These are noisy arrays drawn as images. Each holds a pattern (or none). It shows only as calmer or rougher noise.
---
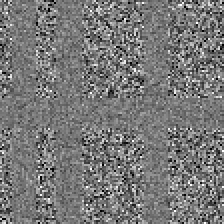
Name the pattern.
bands of rows crossing bands of columns
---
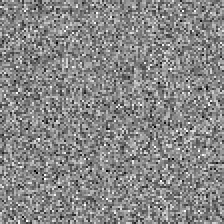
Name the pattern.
only noise
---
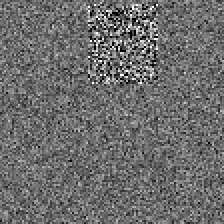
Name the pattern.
one block
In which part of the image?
top middle
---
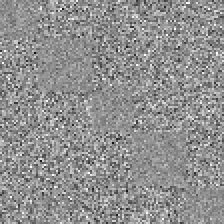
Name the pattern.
blocks along the diagonal
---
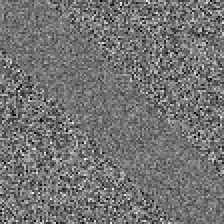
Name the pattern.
a diagonal band
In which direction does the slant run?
top left to bottom right
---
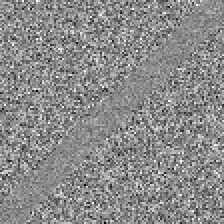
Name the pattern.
a diagonal band
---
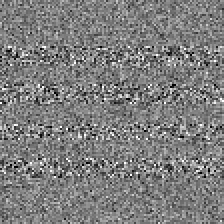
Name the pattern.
bands of rows
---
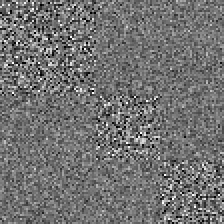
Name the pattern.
blocks along the diagonal
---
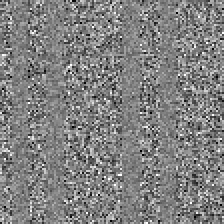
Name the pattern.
bands of columns
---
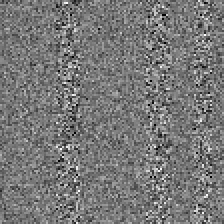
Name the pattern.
bands of columns
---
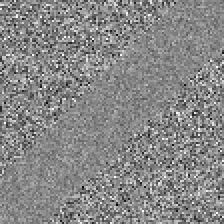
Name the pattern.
a diagonal band
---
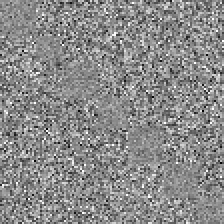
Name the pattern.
blocks along the diagonal
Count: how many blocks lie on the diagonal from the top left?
7
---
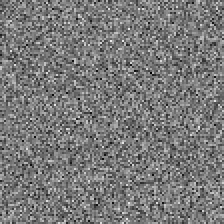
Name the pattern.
only noise
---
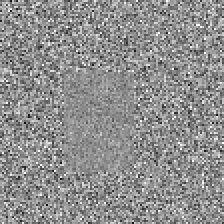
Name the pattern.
one block
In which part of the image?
centre
